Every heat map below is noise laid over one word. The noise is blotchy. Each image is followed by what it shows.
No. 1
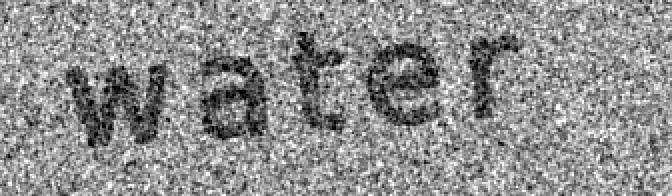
water
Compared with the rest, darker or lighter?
darker
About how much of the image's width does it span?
two thirds
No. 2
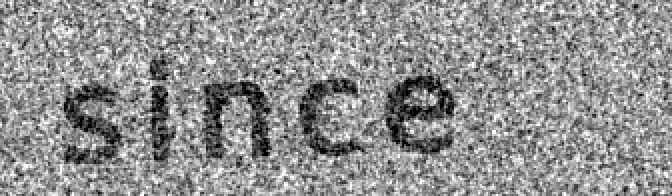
since
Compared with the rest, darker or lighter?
darker
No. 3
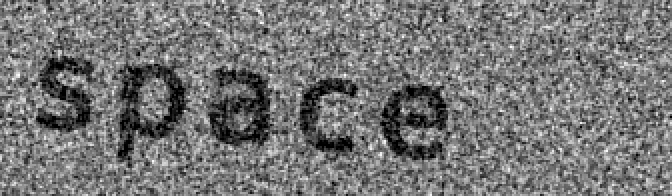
space
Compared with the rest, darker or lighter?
darker
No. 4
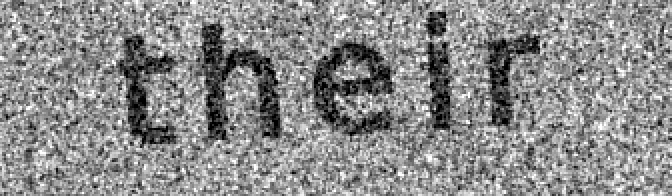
their
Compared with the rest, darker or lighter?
darker
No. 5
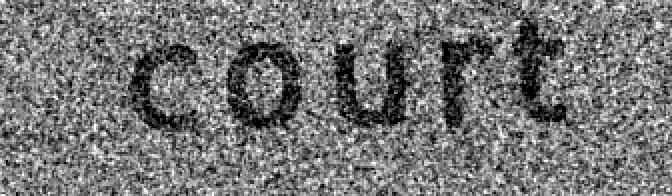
court
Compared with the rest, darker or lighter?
darker
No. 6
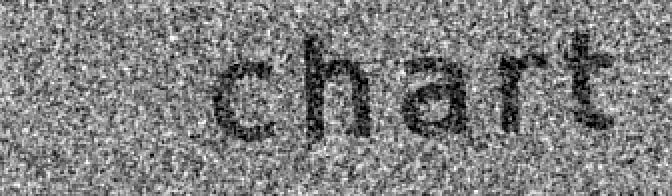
chart
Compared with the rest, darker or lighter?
darker
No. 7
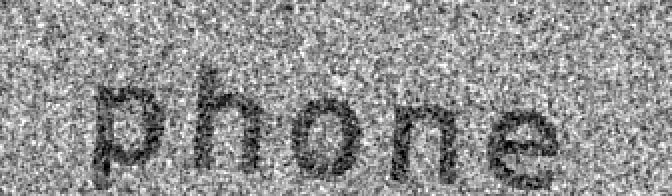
phone
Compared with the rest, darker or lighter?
darker
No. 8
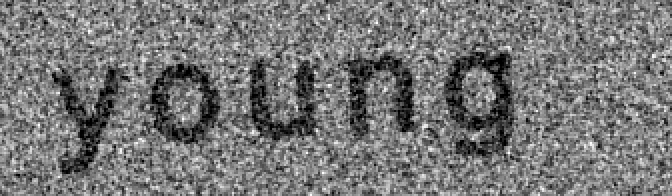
young
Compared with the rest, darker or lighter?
darker
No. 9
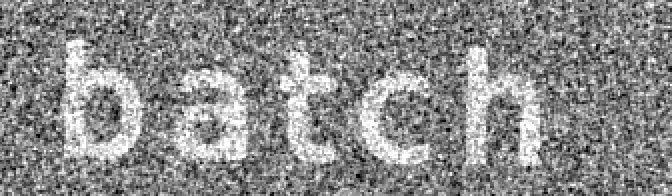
batch
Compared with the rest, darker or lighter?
lighter
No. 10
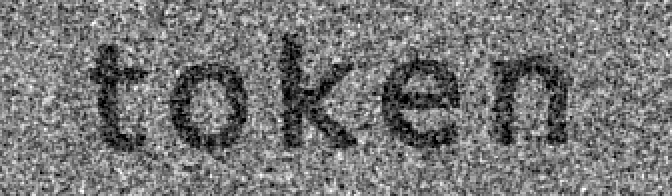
token
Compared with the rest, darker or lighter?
darker
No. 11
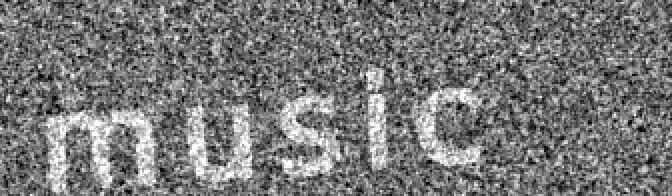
music
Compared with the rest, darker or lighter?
lighter
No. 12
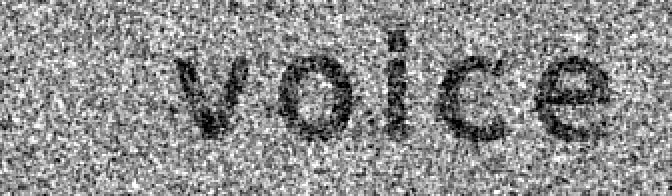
voice
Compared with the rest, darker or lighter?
darker
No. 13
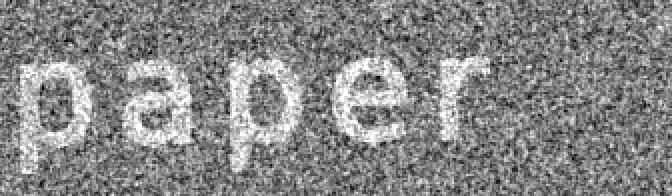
paper
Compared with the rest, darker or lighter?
lighter
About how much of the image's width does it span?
two thirds
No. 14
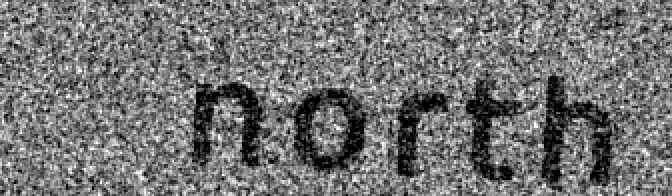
north
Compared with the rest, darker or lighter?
darker
